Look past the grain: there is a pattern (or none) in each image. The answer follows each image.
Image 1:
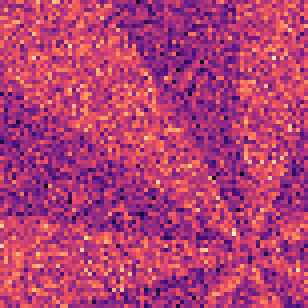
spokes from one point
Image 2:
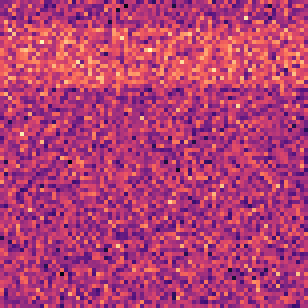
one horizontal stripe
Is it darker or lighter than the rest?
lighter
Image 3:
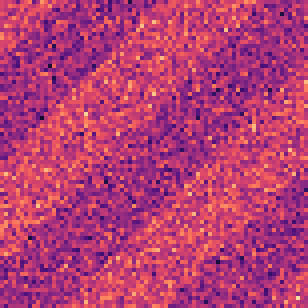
diagonal stripes
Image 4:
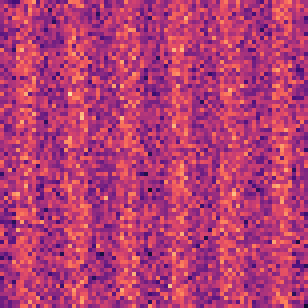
vertical stripes
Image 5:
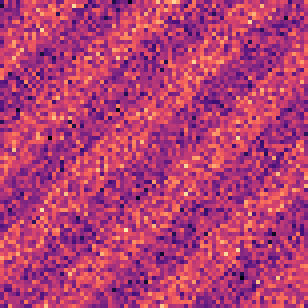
diagonal stripes
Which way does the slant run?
bottom left to top right
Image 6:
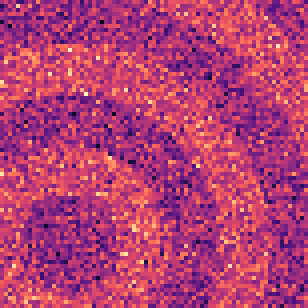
rings round one point
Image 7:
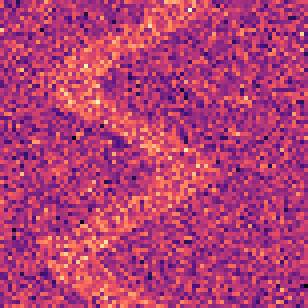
a wavy band
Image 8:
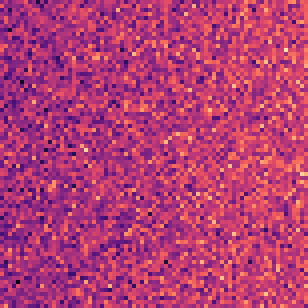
a smooth slope
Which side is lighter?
right
